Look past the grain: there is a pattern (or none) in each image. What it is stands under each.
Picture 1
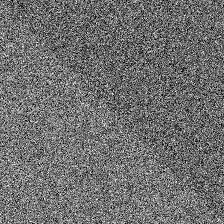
a sharp edge
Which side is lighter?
bottom left
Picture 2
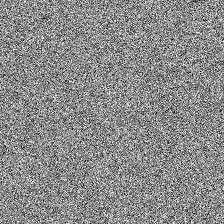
only noise
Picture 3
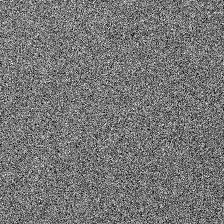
a smooth slope
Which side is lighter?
top left
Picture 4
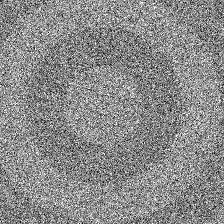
rings round one point
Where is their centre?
centre
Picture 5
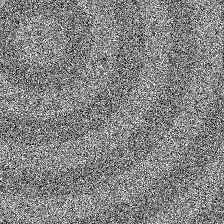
rings round one point
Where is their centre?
top left
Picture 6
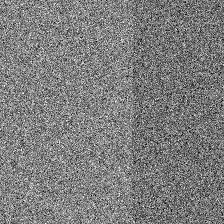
a sharp edge
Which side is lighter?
left
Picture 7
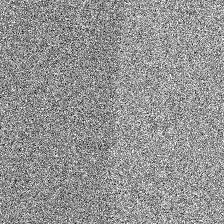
a sharp edge
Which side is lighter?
right
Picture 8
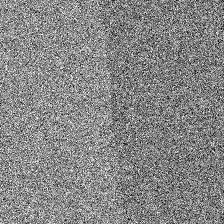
a sharp edge
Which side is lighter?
left
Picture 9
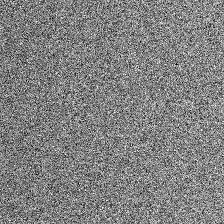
a smooth slope
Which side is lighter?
right
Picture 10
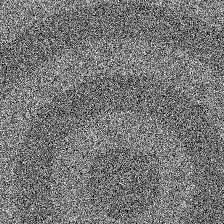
rings round one point
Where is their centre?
bottom middle
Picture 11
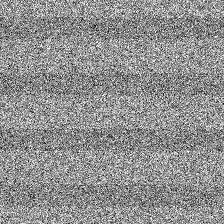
horizontal stripes
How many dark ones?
4
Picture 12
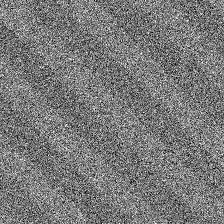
diagonal stripes
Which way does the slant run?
top left to bottom right
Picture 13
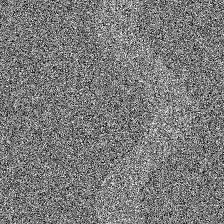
a wavy band
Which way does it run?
top to bottom
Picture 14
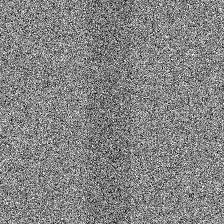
one vertical stripe
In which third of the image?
middle
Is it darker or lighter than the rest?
darker
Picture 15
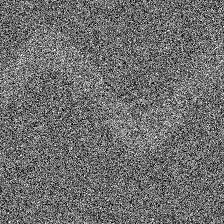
a wavy band
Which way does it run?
left to right
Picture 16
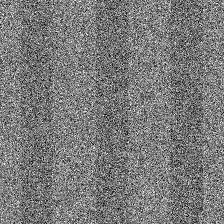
vertical stripes
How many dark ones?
3
